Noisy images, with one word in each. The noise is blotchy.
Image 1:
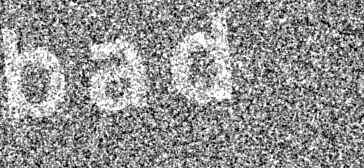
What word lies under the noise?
bad
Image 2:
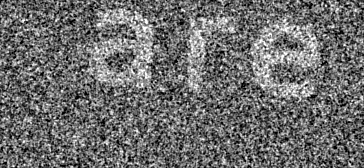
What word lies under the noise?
are
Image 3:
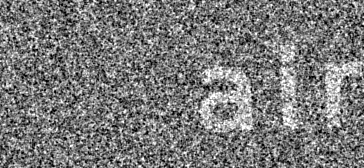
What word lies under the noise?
air
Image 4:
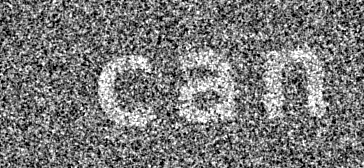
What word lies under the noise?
can
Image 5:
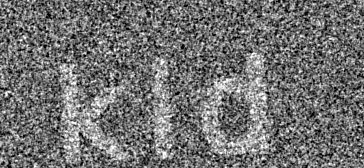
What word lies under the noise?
kid
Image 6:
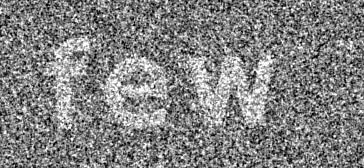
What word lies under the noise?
few
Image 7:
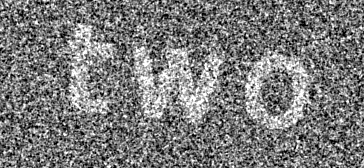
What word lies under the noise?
two
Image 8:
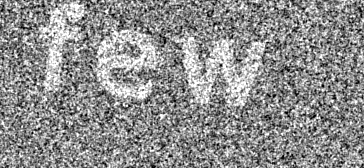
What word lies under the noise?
few
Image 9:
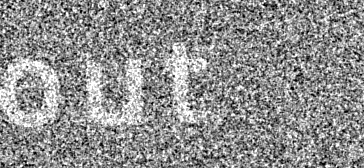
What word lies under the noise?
out
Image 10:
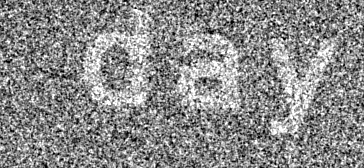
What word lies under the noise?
day
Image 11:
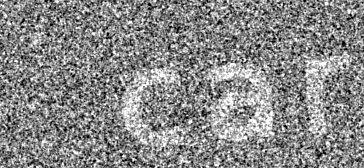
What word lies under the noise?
car
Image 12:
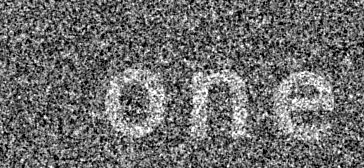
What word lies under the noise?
one
